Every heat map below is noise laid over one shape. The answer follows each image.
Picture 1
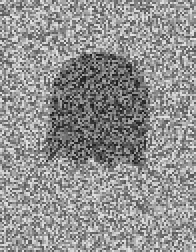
dark ghost
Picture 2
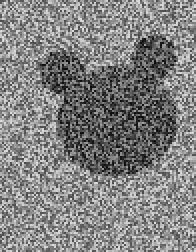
dark bear's head
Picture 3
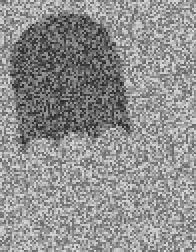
dark ghost
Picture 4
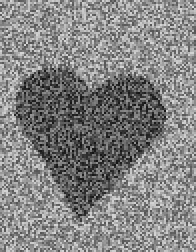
dark heart
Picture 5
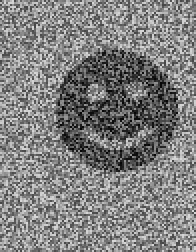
dark smiling face
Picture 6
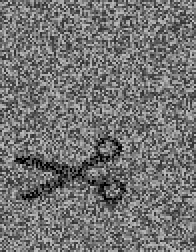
dark pair of scissors
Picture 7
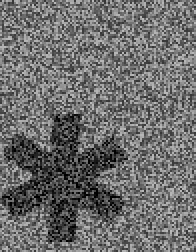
dark asterisk
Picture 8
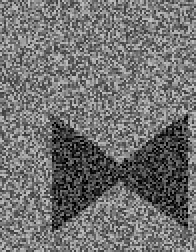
dark bow tie
